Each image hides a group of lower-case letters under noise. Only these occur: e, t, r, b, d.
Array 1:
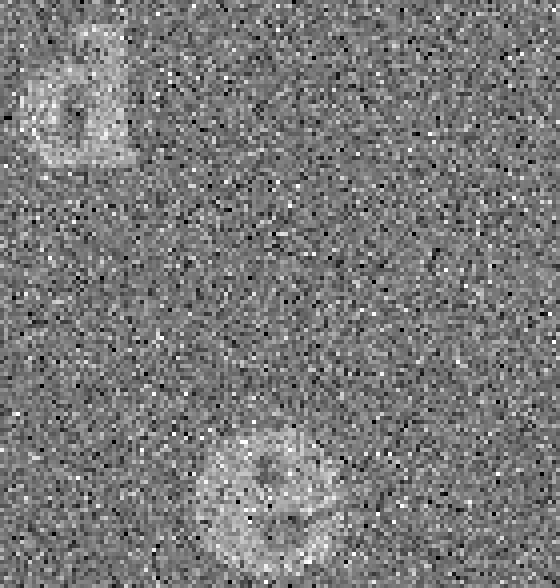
top left: d; bottom middle: e
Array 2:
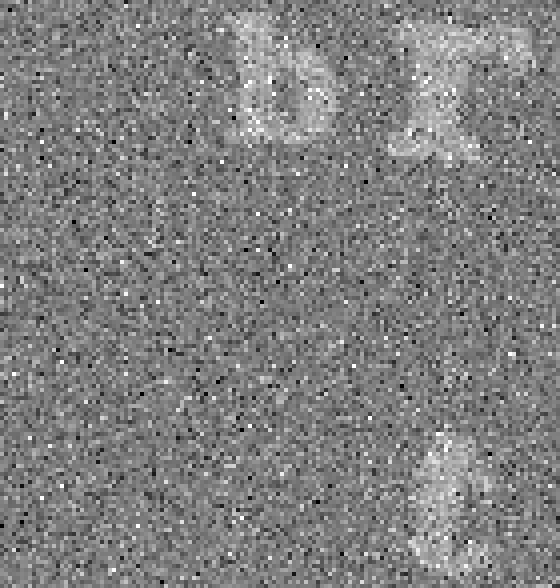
top middle: b; top right: r; bottom right: t
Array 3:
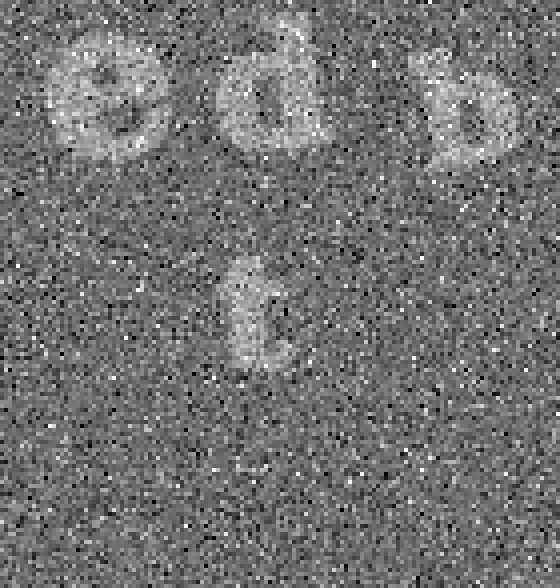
top left: e; top middle: d; top right: b; centre: t
